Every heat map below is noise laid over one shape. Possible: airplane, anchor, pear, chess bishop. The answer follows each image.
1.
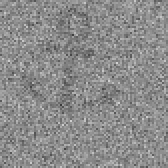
anchor
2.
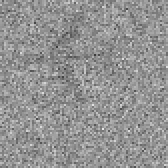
airplane
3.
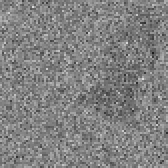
chess bishop
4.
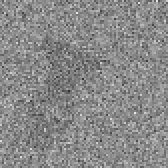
chess bishop
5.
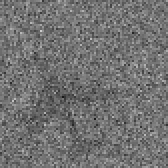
airplane
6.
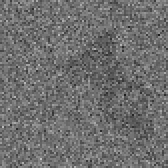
chess bishop
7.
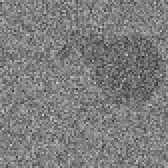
pear
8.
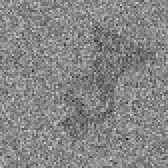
chess bishop
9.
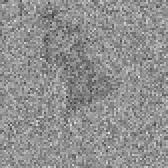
chess bishop
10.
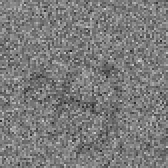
anchor
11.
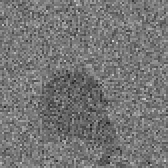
pear
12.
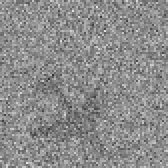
airplane
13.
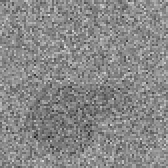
pear
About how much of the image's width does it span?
two thirds
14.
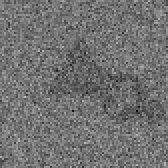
chess bishop
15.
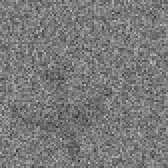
airplane
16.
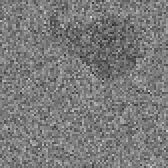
pear
